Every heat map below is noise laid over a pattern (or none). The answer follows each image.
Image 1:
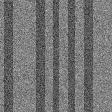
bands of columns
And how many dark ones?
5
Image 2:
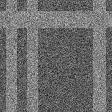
bands of rows crossing bands of columns
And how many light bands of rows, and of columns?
1 and 3
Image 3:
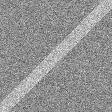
a diagonal band
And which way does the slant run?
bottom left to top right
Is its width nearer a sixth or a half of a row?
a sixth
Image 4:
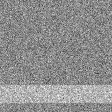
one band of rows
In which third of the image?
bottom
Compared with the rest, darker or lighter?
lighter
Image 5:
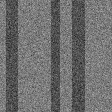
bands of columns
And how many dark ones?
3
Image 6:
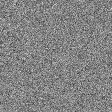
only noise
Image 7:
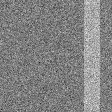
one band of columns
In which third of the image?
right
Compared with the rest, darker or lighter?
lighter
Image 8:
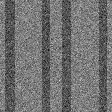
bands of columns
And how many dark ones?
4
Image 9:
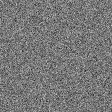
only noise
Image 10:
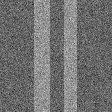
bands of columns
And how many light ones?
2
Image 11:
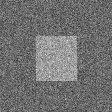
one block
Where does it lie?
centre
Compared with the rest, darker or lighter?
lighter
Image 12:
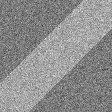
a diagonal band
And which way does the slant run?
bottom left to top right
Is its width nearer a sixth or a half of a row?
a half
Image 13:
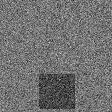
one block
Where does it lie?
bottom middle
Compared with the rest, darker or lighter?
darker
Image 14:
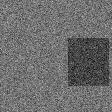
one block
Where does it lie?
middle right
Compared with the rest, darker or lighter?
darker
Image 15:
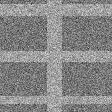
bands of rows crossing bands of columns
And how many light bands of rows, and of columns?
3 and 1
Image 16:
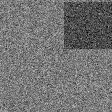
one block
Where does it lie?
top right
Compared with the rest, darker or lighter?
darker
